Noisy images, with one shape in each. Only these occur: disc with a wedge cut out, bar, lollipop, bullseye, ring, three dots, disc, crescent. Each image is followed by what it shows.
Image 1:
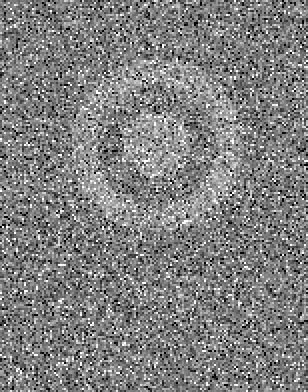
bullseye
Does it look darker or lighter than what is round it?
lighter
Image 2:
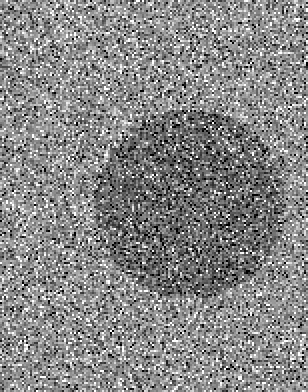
disc
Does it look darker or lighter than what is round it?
darker
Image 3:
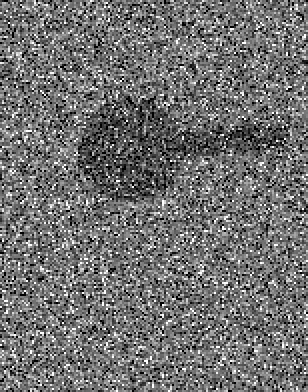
lollipop
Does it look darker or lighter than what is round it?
darker
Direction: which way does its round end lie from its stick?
left
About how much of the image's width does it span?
two thirds
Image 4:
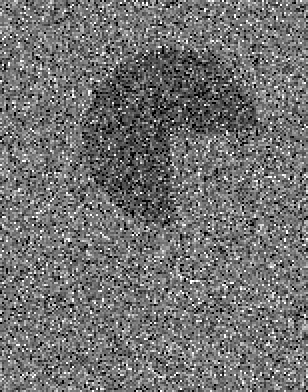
disc with a wedge cut out
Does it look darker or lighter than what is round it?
darker
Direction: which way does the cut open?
down and right
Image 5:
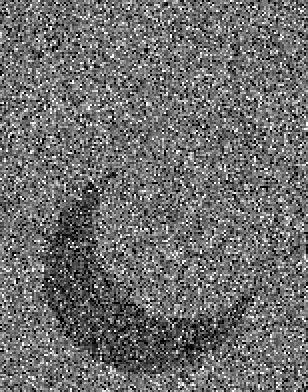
crescent
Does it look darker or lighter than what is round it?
darker
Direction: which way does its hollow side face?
up and right
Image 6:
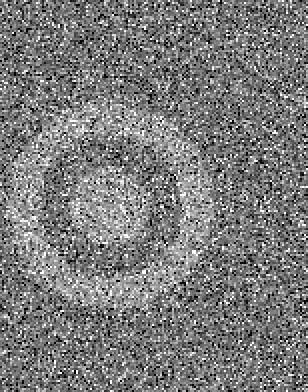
bullseye
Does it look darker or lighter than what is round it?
lighter
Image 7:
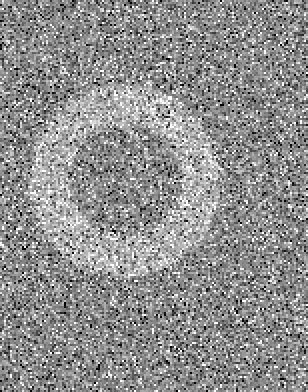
ring
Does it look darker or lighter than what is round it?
lighter
